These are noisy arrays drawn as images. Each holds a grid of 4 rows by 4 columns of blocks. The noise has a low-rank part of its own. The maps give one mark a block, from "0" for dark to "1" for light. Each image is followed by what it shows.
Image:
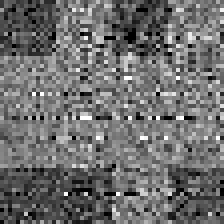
0101
1111
1111
0010
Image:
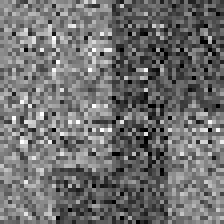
1100
1100
1101
1001
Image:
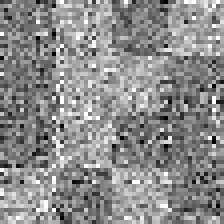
0101
0110
0100
1010
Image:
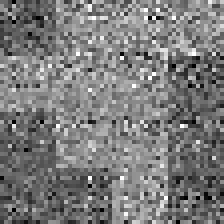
0111
1110
0110
0010
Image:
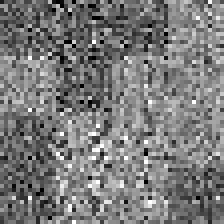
0001
1011
0111
0110
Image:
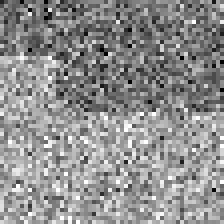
0000
1000
1111
1111
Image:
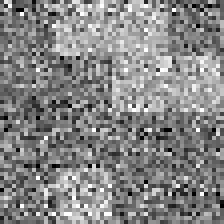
0110
0011
0000
0100
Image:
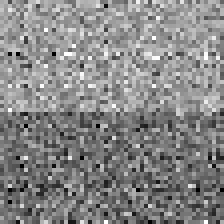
1111
1111
0000
0000
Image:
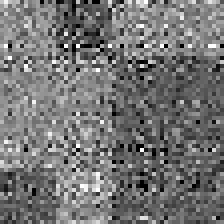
1011
1100
1100
0100
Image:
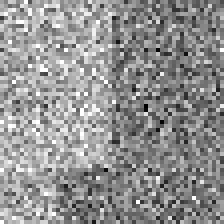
1100
1100
1100
1000
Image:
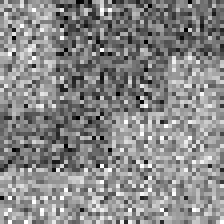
1000
1001
0011
1111
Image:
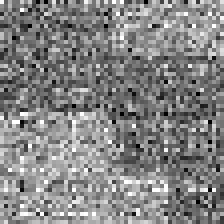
0011
0000
1100
1110
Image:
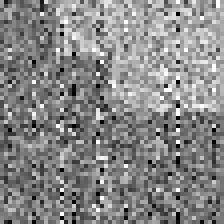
0111
0011
0000
0000
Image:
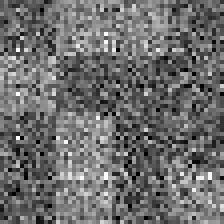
0110
1000
0100
0101
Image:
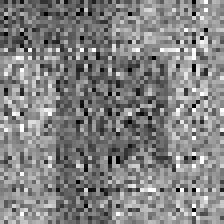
0011
1001
1001
1011
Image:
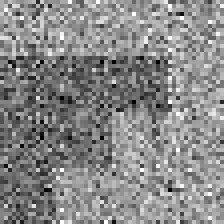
1111
0001
0011
0111
